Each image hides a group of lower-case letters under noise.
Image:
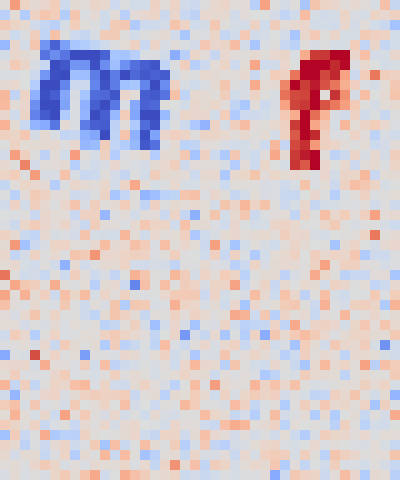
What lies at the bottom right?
nothing
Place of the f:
top right
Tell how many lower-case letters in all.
2
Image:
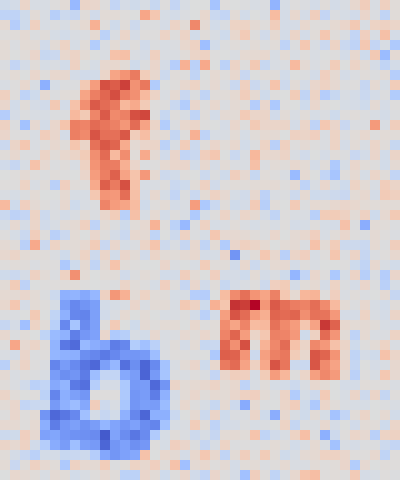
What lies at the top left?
f
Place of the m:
bottom right
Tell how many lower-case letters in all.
3
